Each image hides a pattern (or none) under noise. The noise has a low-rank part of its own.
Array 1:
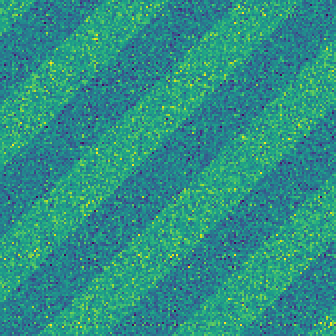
diagonal stripes
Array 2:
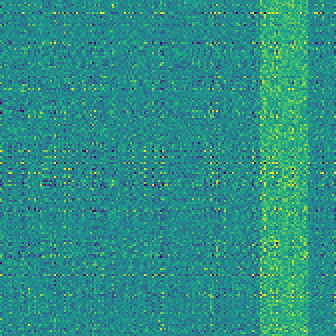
one vertical stripe
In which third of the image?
right
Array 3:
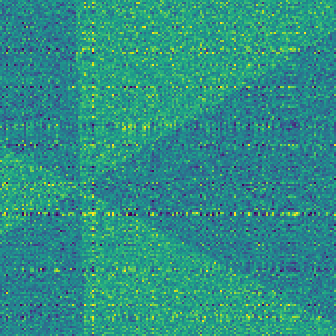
spokes from one point
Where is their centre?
middle left
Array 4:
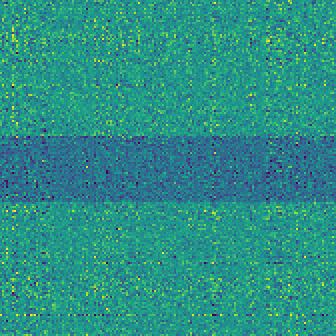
one horizontal stripe
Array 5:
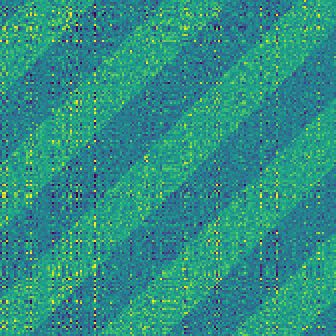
diagonal stripes
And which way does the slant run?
bottom left to top right
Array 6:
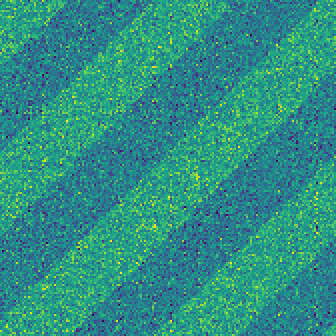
diagonal stripes
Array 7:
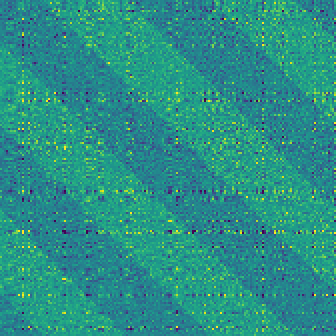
diagonal stripes
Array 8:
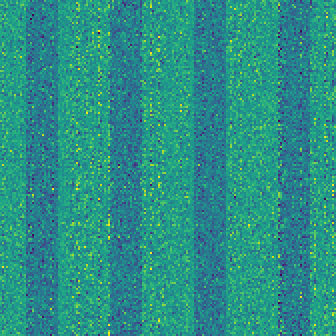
vertical stripes
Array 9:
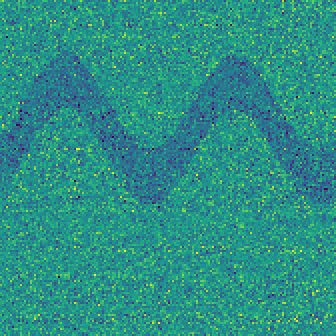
a wavy band
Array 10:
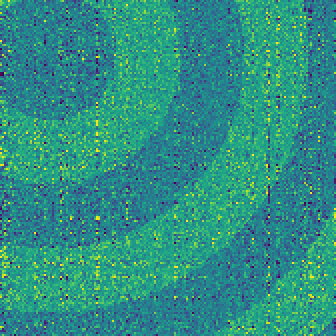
rings round one point
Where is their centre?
top left
